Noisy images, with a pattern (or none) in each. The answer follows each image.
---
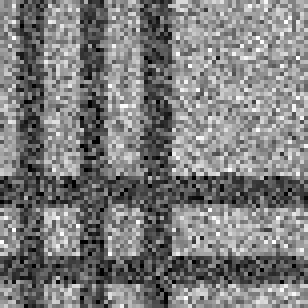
bands of rows crossing bands of columns
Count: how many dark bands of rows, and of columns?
2 and 3
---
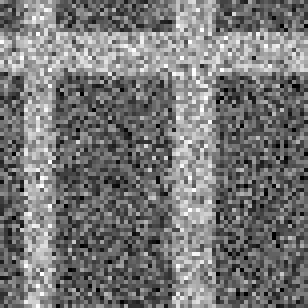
bands of rows crossing bands of columns
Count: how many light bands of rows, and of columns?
1 and 2
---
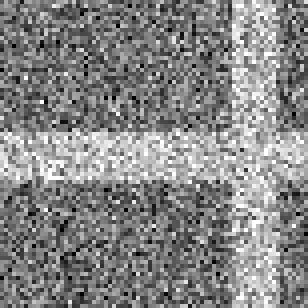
bands of rows crossing bands of columns
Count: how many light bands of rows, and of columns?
1 and 1
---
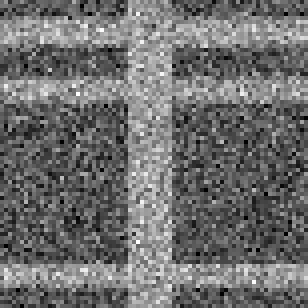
bands of rows crossing bands of columns
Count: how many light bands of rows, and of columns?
3 and 1
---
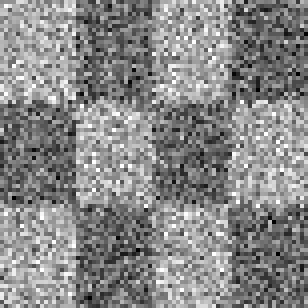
a checkerboard
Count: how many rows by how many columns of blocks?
3 by 4
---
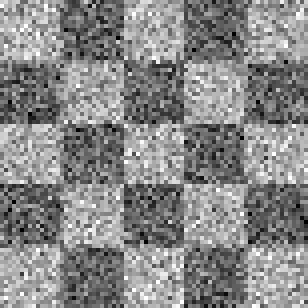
a checkerboard
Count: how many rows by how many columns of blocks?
5 by 5
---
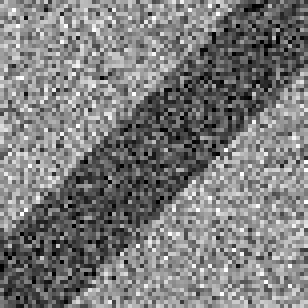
a diagonal band
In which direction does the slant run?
bottom left to top right
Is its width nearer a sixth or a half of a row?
a half
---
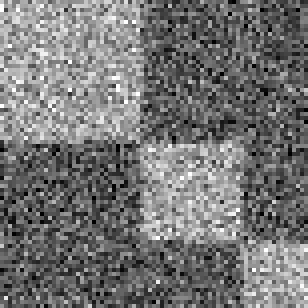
blocks along the diagonal
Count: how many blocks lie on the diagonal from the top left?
3
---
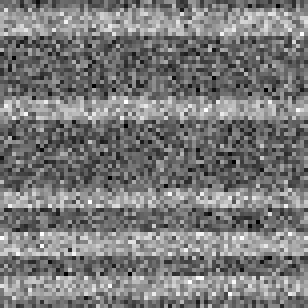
bands of rows
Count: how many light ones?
5
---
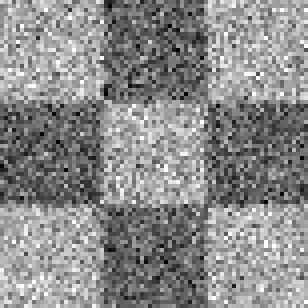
a checkerboard
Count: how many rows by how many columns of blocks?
3 by 3
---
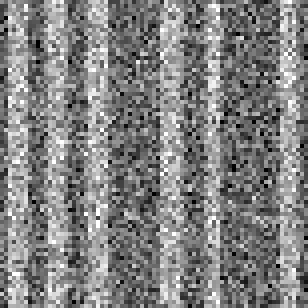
bands of columns
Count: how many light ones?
6
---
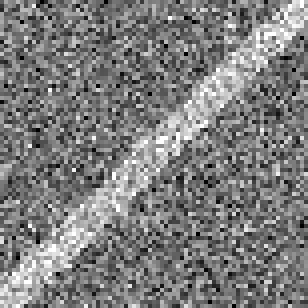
a diagonal band
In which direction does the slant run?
bottom left to top right
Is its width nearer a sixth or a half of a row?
a sixth
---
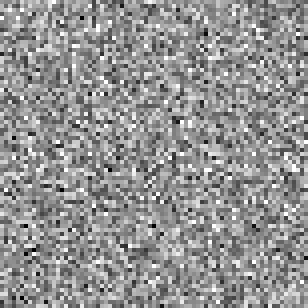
only noise
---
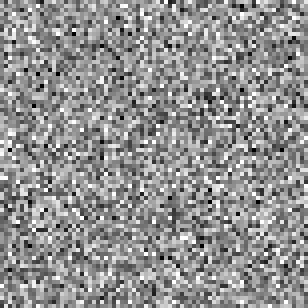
only noise
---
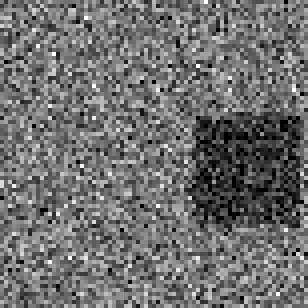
one block
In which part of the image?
middle right
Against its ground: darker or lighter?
darker
